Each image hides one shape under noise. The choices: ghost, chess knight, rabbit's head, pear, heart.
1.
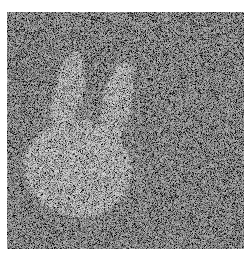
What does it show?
light rabbit's head
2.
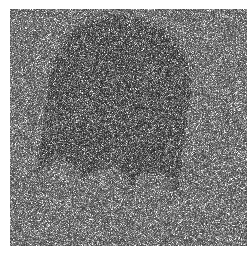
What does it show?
dark ghost
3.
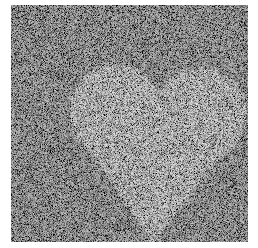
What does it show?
light heart
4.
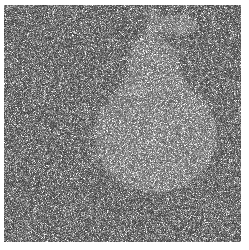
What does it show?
light pear
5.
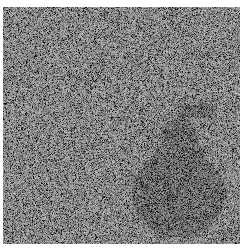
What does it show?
dark pear
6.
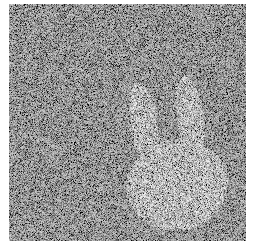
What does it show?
light rabbit's head
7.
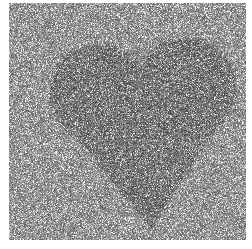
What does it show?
dark heart
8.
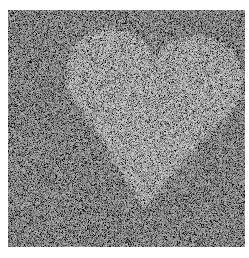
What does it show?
light heart
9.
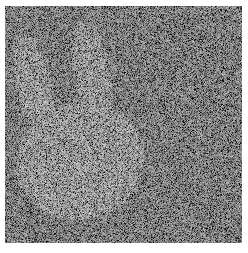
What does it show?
light rabbit's head
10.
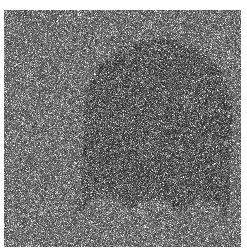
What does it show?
dark ghost
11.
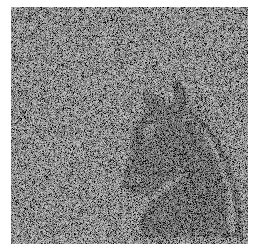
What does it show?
dark chess knight
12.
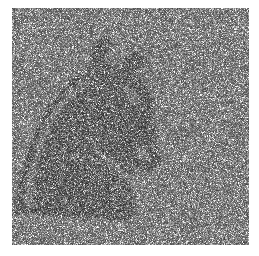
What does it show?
dark chess knight
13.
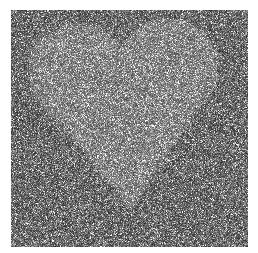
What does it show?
light heart
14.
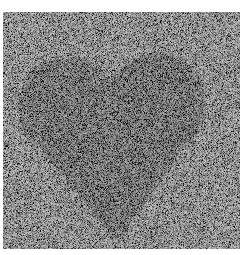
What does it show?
dark heart
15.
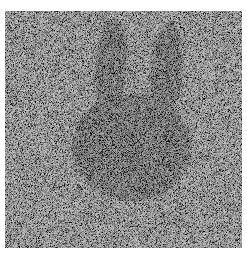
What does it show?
dark rabbit's head
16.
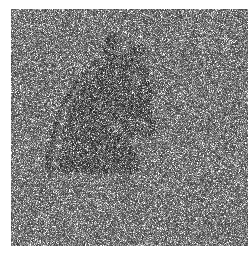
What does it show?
dark chess knight
